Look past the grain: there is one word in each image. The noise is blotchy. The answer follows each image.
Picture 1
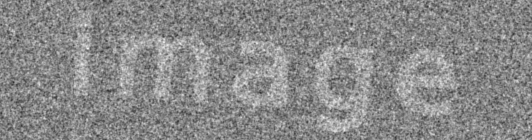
image
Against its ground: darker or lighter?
lighter
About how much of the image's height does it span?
nearly all
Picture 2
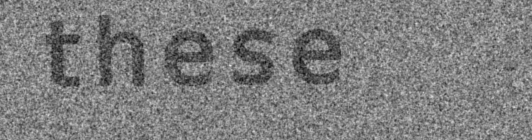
these
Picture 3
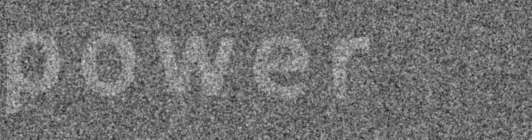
power
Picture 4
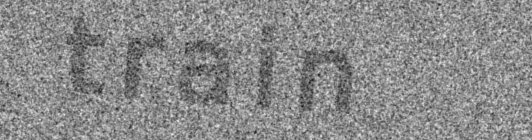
train
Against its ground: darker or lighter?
darker
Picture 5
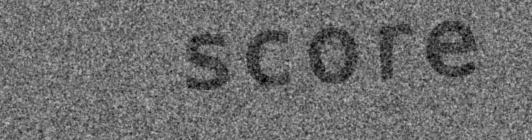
score
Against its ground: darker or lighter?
darker
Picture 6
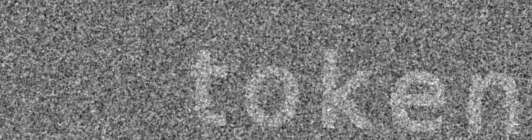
token
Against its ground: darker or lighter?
lighter
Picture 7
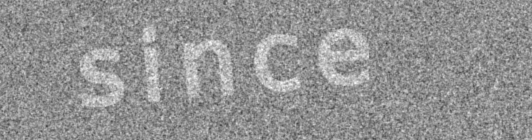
since
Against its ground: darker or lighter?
lighter
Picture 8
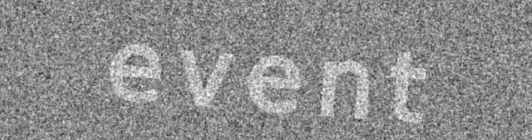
event
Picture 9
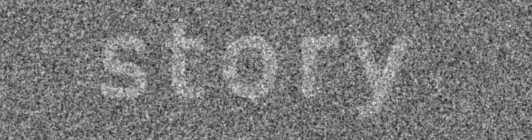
story
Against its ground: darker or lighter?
lighter
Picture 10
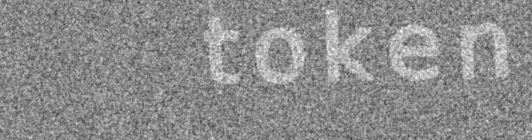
token
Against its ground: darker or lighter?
lighter
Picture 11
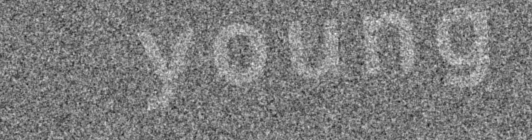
young
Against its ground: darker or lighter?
lighter
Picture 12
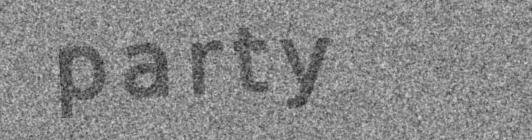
party
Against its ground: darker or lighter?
darker
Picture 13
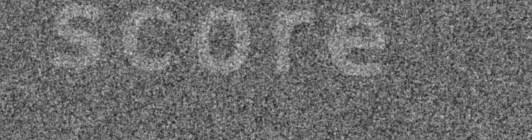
score
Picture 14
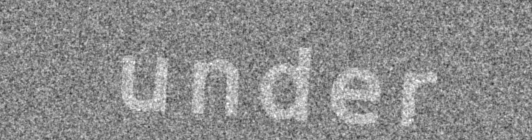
under
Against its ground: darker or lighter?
lighter
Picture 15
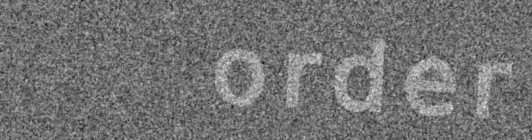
order
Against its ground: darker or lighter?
lighter
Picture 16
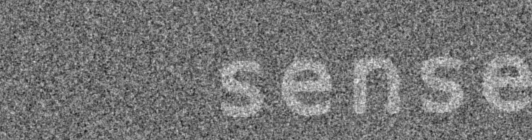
sense
